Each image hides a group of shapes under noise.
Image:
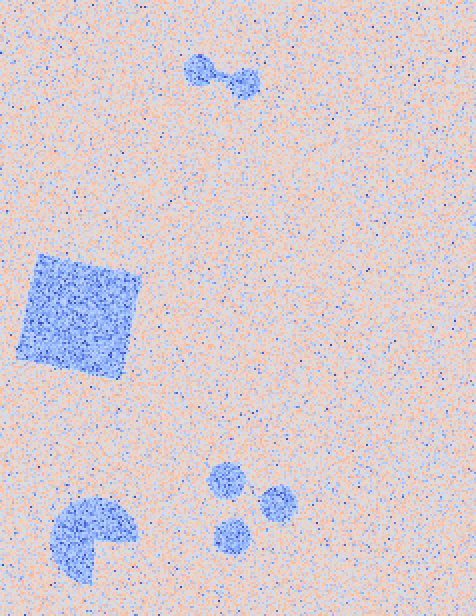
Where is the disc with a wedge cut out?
bottom left
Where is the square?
middle left
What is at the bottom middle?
three dots
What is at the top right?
nothing
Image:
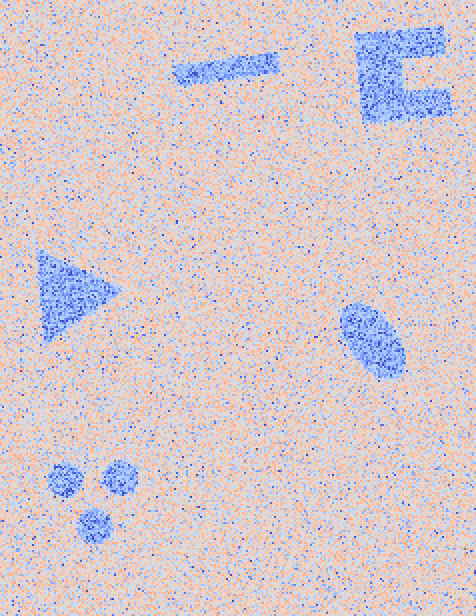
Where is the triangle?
middle left
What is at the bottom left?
three dots
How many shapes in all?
5
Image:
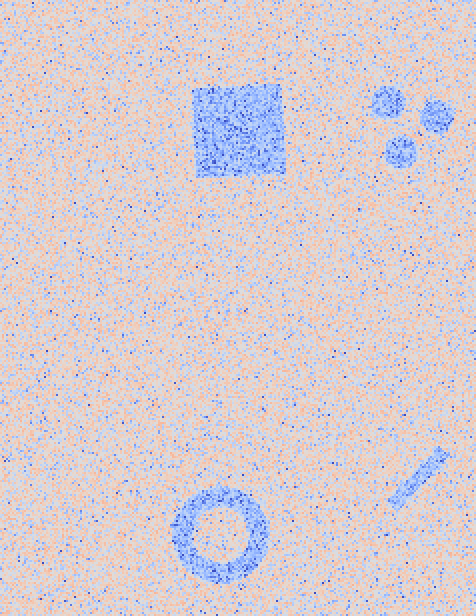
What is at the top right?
three dots
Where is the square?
top middle
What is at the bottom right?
bar
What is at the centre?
nothing
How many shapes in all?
4
